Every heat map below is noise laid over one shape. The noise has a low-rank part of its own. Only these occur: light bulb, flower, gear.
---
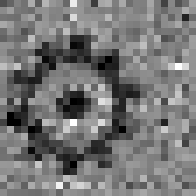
gear
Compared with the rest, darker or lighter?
darker
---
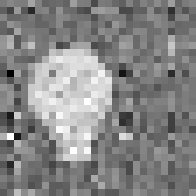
light bulb
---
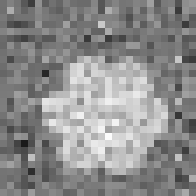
flower
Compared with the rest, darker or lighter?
lighter
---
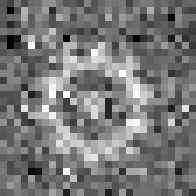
gear
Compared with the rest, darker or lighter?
lighter
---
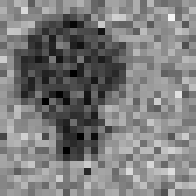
light bulb
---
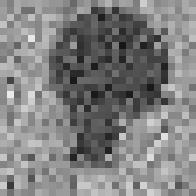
light bulb
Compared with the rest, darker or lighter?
darker
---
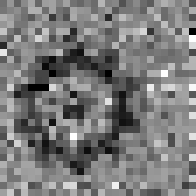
gear
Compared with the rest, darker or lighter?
darker
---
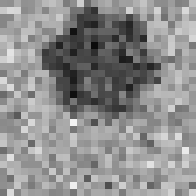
flower
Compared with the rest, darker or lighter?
darker
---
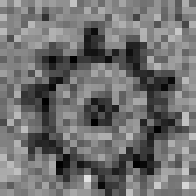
gear
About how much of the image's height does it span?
nearly all
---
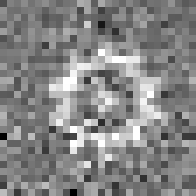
gear
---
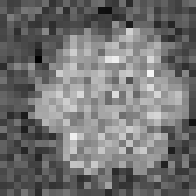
flower
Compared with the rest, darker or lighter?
lighter
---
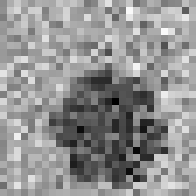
flower
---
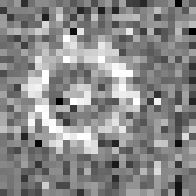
gear
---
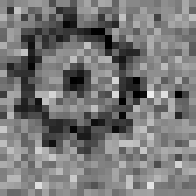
gear
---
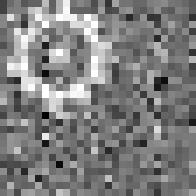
gear
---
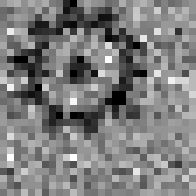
gear
